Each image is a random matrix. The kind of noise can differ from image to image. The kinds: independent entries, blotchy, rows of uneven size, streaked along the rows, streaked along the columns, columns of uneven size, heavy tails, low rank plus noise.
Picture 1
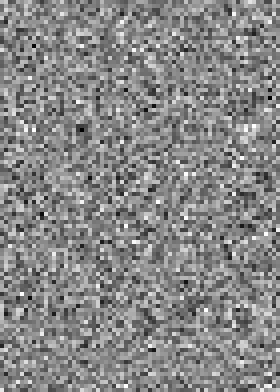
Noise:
low rank plus noise
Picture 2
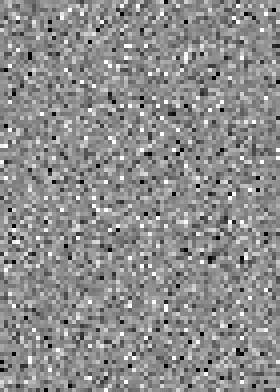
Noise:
heavy tails
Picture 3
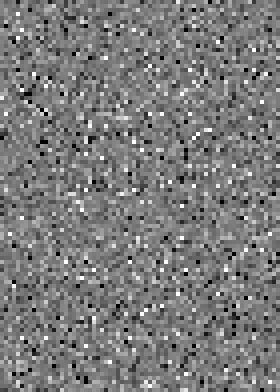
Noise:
heavy tails
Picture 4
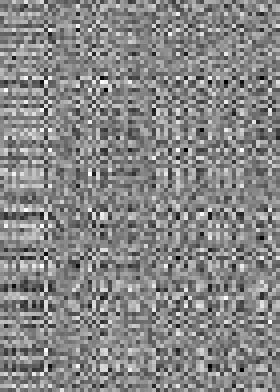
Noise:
low rank plus noise
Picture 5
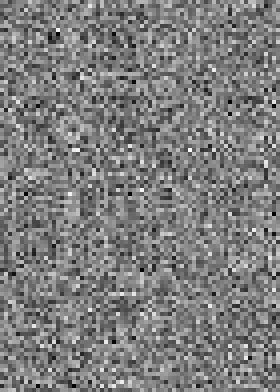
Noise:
low rank plus noise
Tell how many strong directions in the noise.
five to eight
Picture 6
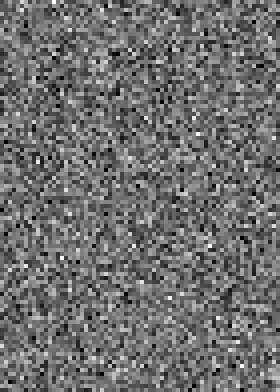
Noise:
independent entries
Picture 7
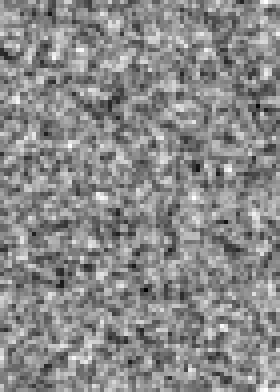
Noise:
blotchy
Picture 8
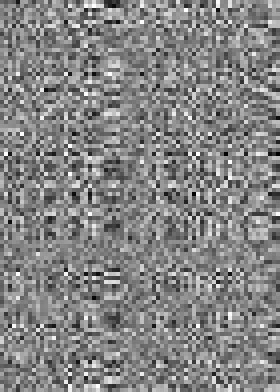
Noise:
low rank plus noise
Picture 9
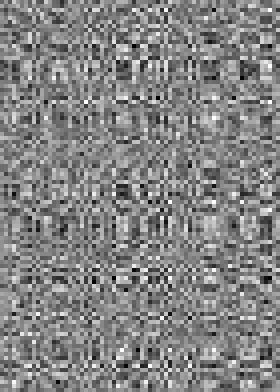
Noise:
low rank plus noise
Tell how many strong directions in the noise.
one
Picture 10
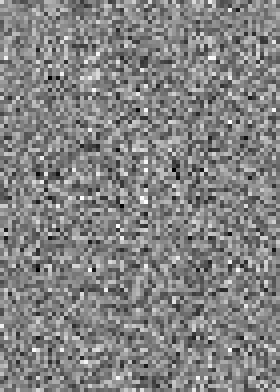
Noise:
low rank plus noise
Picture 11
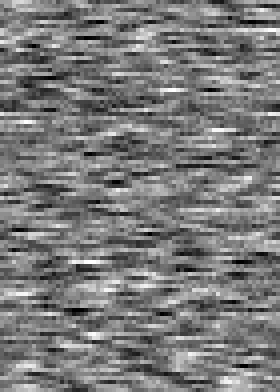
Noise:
streaked along the rows
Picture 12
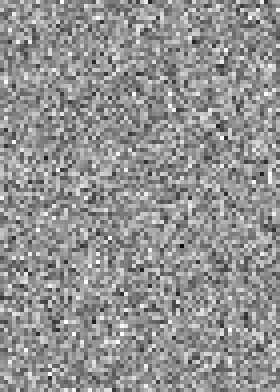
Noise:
independent entries
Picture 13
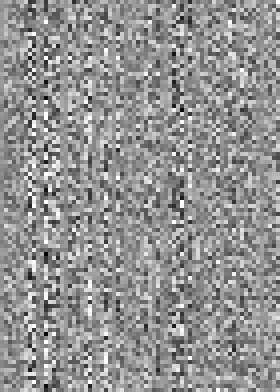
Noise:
columns of uneven size
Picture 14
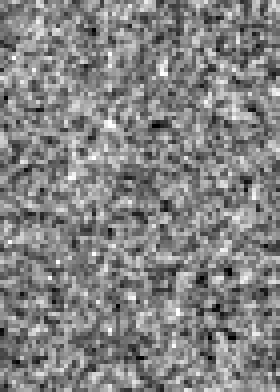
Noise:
blotchy
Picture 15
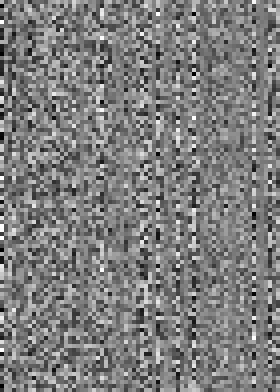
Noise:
columns of uneven size
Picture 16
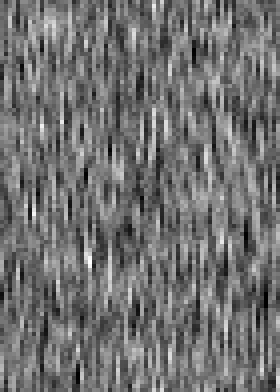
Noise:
streaked along the columns
